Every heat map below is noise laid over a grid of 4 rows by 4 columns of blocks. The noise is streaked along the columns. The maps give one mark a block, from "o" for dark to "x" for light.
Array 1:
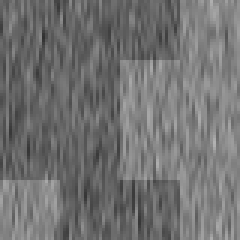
o o o x
o o x x
o o x x
x o o x
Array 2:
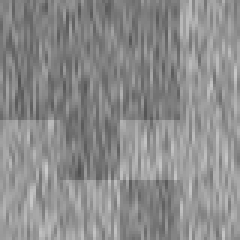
o o o x
o o o x
x o x x
x x o x
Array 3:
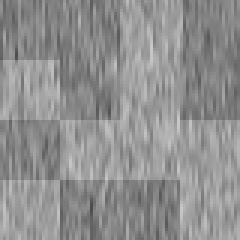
o o x o
x o x o
o x x x
x o o x
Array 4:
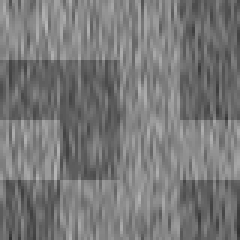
x x x o
o o x o
x o x x
o x x o
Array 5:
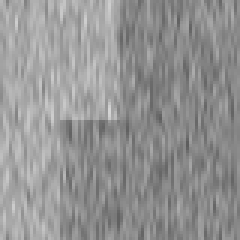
x x o o
x x o o
x o o o
x o o o
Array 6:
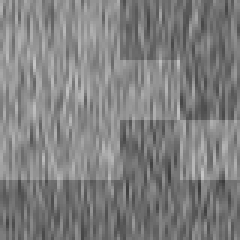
x x o o
x x x o
x x o x
o o o o
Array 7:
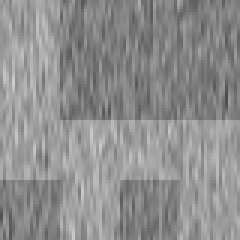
x o o o
x o o o
x x x x
o x o x
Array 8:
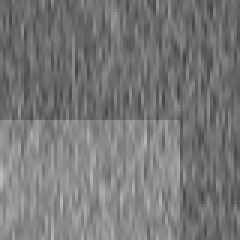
o o o o
o o o o
x x x o
x x x o
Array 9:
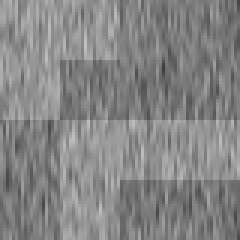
x x o o
x o o o
o x x x
o x o o
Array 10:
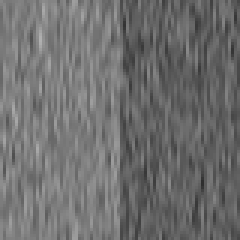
x x o o
x x o o
x x o o
x x o o
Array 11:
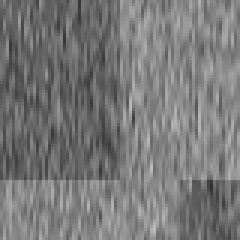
o o x x
o o x x
o o x x
x x x o
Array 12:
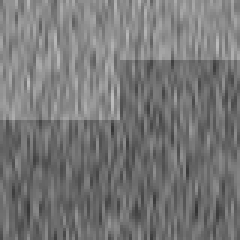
x x x x
x x o o
o o o o
o o o o
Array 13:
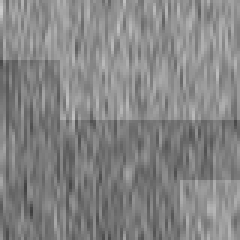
x x x x
o x x x
o o o o
o o o x
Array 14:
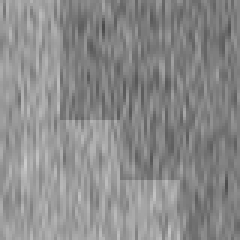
x o o o
x o o o
x x o o
x x x o
